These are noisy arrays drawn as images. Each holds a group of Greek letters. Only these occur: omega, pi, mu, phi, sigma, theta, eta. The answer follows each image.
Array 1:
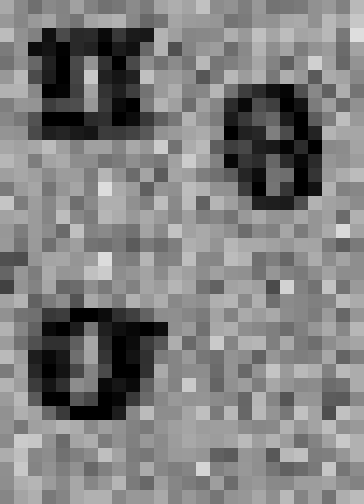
top left: pi; top right: theta; bottom left: sigma
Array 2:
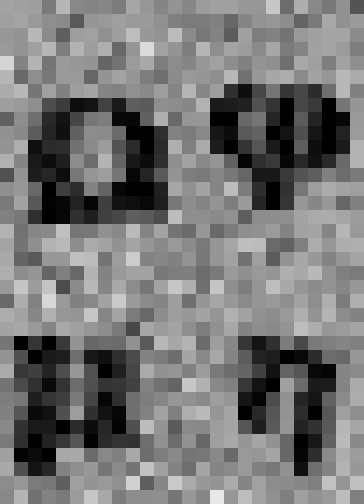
top left: omega; top right: phi; bottom left: mu; bottom right: eta
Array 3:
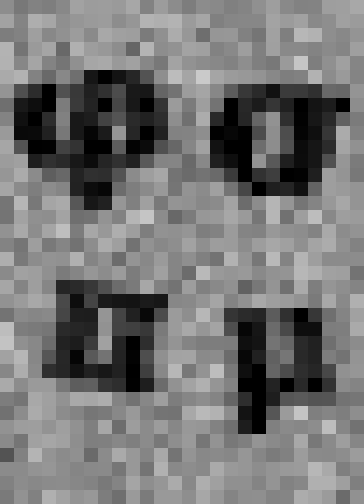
top left: phi; top right: sigma; bottom left: pi; bottom right: mu
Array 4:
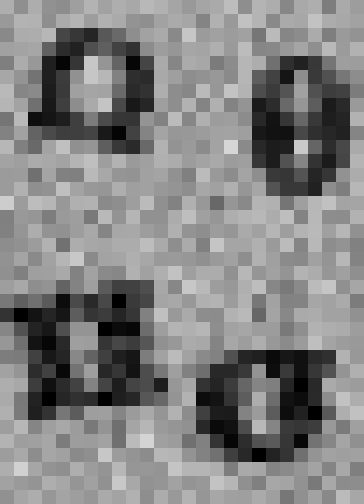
top left: omega; top right: theta; bottom left: pi; bottom right: sigma
